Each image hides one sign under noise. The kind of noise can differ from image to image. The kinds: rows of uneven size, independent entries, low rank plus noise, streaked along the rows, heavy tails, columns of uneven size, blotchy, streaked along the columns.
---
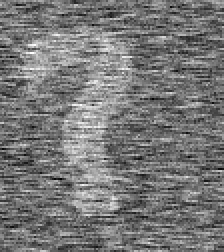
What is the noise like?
streaked along the rows
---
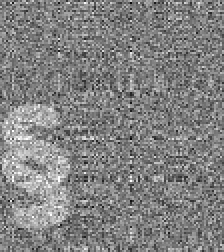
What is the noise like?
low rank plus noise
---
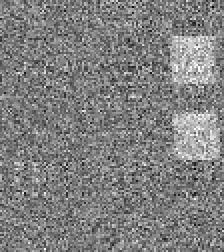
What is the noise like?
low rank plus noise
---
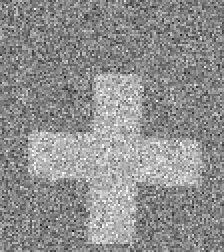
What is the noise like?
independent entries
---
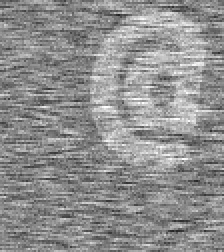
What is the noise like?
streaked along the rows
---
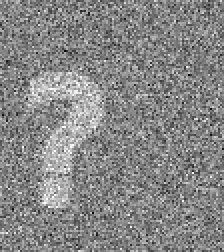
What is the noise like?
independent entries
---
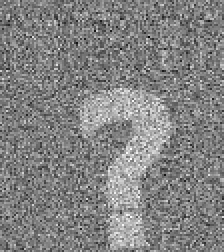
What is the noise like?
low rank plus noise
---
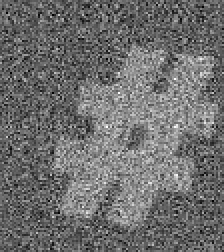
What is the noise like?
low rank plus noise
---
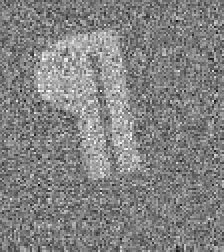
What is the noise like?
low rank plus noise
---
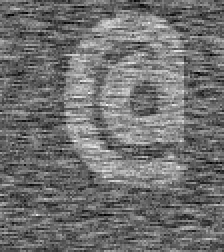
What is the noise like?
streaked along the rows
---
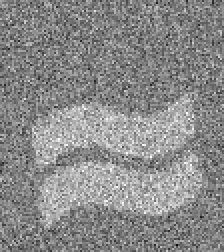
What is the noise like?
independent entries
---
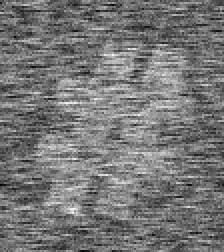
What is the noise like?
streaked along the rows
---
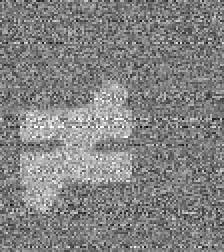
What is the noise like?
rows of uneven size
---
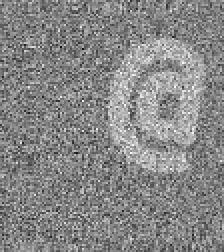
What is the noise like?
low rank plus noise
